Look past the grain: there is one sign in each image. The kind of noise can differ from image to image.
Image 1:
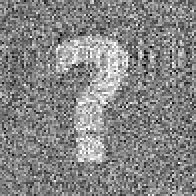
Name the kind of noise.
low rank plus noise
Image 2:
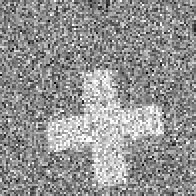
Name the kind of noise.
independent entries
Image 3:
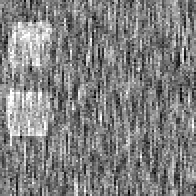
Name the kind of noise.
streaked along the columns
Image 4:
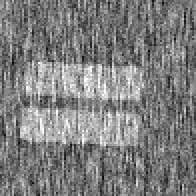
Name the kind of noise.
streaked along the columns
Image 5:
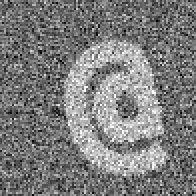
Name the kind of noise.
low rank plus noise
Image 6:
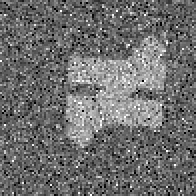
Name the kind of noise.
heavy tails
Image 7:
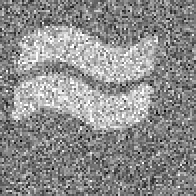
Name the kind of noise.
independent entries
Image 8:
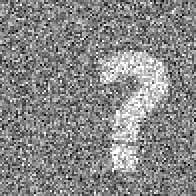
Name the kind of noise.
independent entries
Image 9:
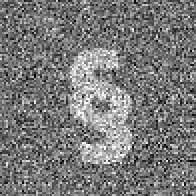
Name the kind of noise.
low rank plus noise
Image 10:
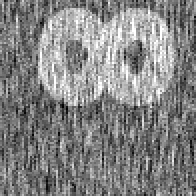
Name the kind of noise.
streaked along the columns
